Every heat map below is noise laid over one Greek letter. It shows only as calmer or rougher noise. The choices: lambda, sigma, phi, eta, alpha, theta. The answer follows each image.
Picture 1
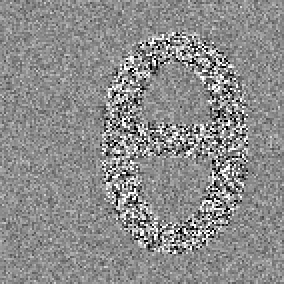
theta
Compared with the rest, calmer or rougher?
rougher
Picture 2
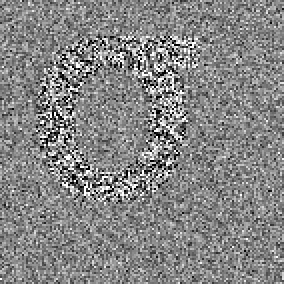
sigma
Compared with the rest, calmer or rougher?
rougher
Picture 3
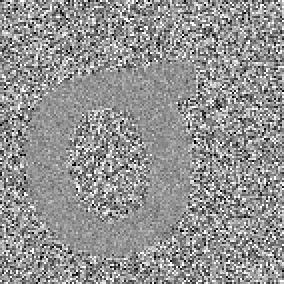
sigma
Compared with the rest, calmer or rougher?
calmer
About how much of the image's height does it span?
two thirds
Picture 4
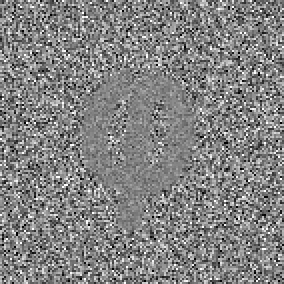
phi
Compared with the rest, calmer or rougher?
calmer
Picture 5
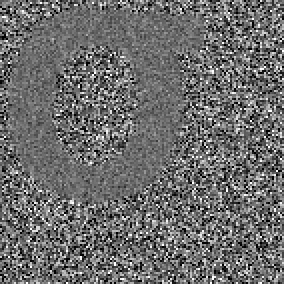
sigma
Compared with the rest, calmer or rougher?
calmer
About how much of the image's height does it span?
two thirds
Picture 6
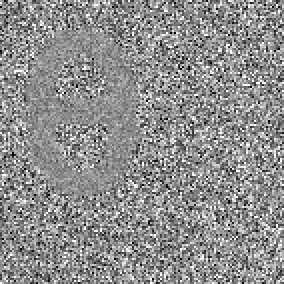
theta
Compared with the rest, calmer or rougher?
calmer
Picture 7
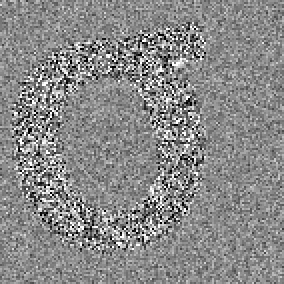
sigma
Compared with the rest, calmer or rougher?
rougher
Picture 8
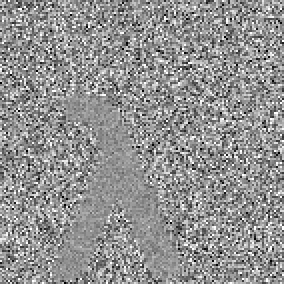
lambda
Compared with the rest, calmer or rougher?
calmer
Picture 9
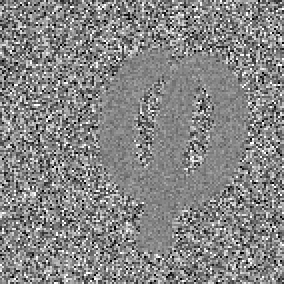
phi
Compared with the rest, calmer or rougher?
calmer
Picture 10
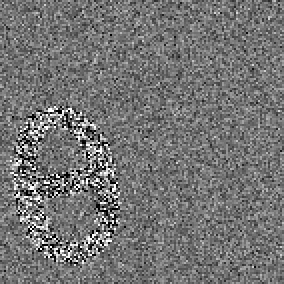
theta
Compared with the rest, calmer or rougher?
rougher
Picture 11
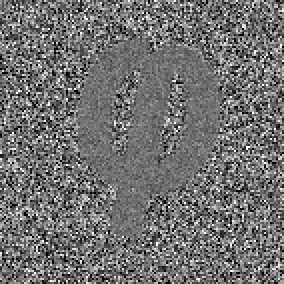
phi
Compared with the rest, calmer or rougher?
calmer
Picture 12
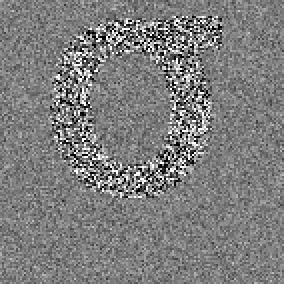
sigma
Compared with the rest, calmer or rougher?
rougher
